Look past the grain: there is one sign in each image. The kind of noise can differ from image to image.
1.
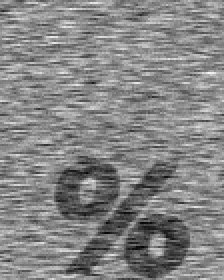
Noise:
streaked along the rows
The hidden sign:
percent sign
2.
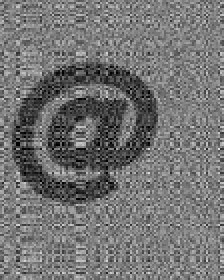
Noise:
low rank plus noise
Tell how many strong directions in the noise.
one
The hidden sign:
at sign
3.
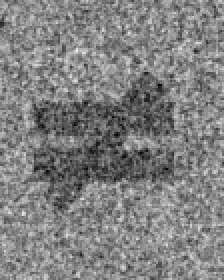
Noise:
blotchy
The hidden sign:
not-equal sign
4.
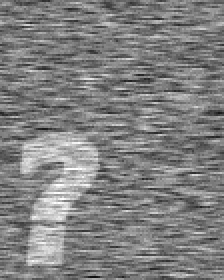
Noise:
streaked along the rows
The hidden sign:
question mark
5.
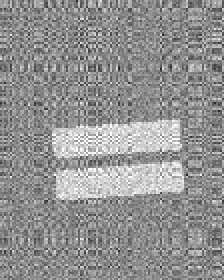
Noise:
low rank plus noise
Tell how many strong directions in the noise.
one
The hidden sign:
equals sign
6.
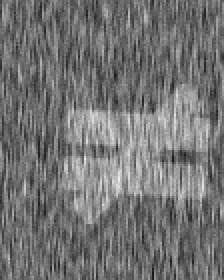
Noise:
streaked along the columns
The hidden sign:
not-equal sign
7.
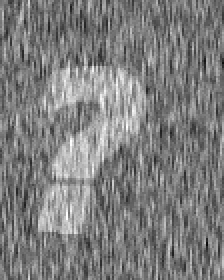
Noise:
streaked along the columns
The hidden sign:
question mark
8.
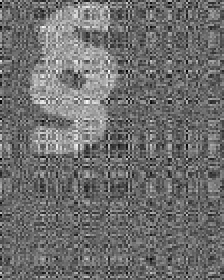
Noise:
low rank plus noise
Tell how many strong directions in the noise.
one
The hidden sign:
section sign
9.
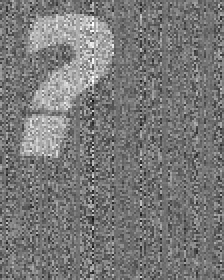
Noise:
columns of uneven size
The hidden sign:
question mark
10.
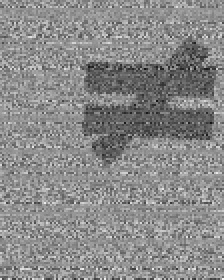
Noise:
rows of uneven size
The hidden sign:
not-equal sign
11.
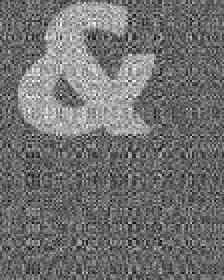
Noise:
low rank plus noise
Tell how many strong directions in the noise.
two
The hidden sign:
ampersand
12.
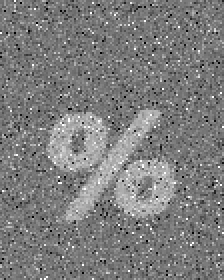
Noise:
heavy tails
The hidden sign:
percent sign
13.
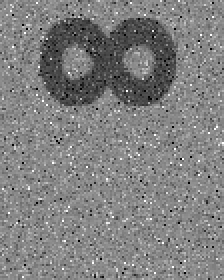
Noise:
heavy tails
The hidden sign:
infinity sign
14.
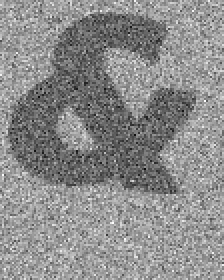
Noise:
independent entries
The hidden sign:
ampersand
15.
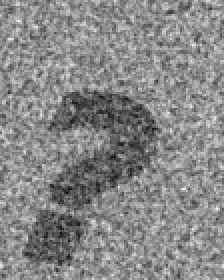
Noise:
blotchy
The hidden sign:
question mark
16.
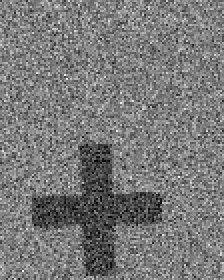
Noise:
independent entries
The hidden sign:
plus sign
